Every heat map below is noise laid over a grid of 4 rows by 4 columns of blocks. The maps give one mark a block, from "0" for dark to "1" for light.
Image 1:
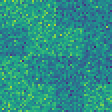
1 1 0 0
0 1 1 0
1 0 0 0
1 1 0 1
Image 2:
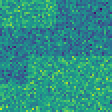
1 1 0 0
0 0 0 0
0 1 1 1
1 1 1 1
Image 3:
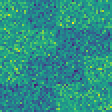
1 0 1 1
1 1 0 0
1 0 0 1
0 0 1 1
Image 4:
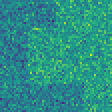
0 0 1 1
0 1 1 1
0 1 1 1
0 0 0 1
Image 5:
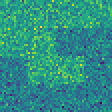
1 1 1 1
1 1 0 0
0 1 1 0
0 0 0 0
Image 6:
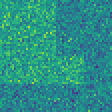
1 1 0 0
1 1 0 0
1 1 1 0
0 0 0 0
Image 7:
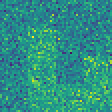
0 0 0 0
0 1 0 0
0 1 0 1
0 1 1 1
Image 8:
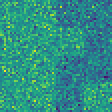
1 1 0 0
1 1 1 0
1 1 0 0
1 1 0 1
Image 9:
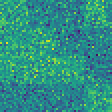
1 0 0 1
1 1 0 0
1 1 1 0
0 0 0 1
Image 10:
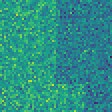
1 1 0 0
1 1 0 0
1 1 0 0
1 1 1 0
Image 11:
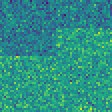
0 0 0 0
0 0 1 1
1 1 1 1
1 1 1 1
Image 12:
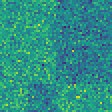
1 1 0 0
1 1 0 0
1 1 0 0
1 0 1 1
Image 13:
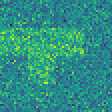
0 0 0 0
1 1 1 0
0 1 0 0
0 0 0 0
